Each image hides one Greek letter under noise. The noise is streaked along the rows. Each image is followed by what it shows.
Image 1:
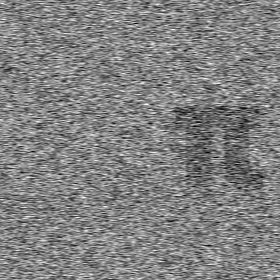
dark pi, middle right
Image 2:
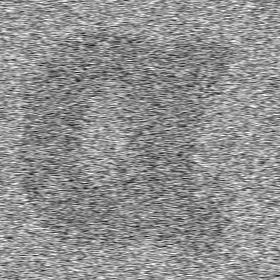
dark alpha
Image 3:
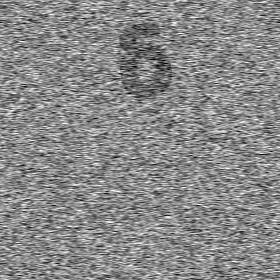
dark delta, top middle
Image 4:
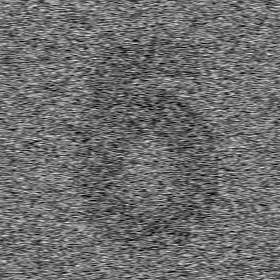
dark delta
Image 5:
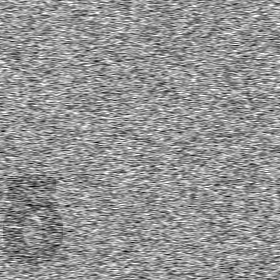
dark delta, bottom left
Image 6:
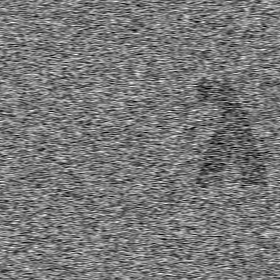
dark lambda, middle right
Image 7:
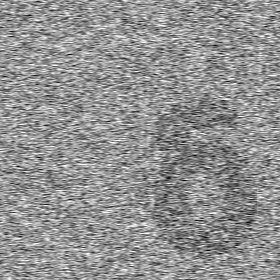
dark delta
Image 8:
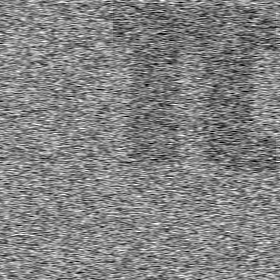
dark pi
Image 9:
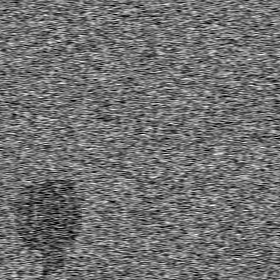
dark phi, bottom left
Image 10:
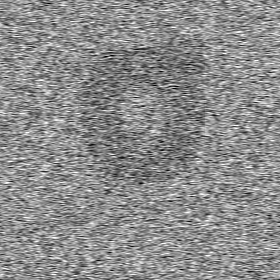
dark sigma
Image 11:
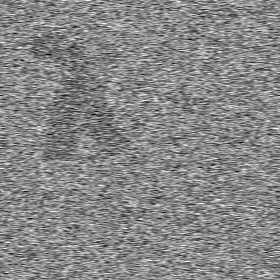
dark lambda
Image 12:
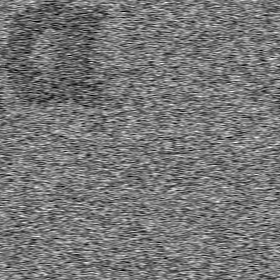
dark alpha, top left
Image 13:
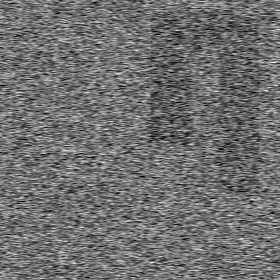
dark eta
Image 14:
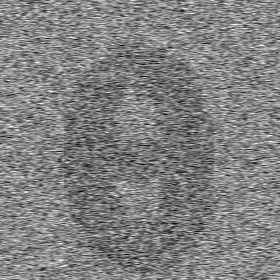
dark theta
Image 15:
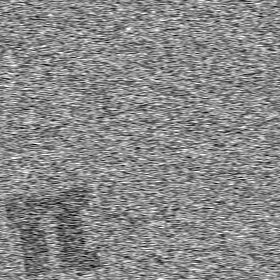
dark pi, bottom left
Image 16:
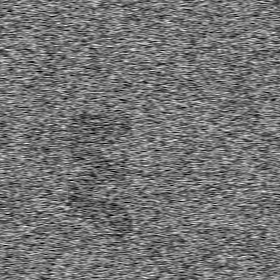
dark xi
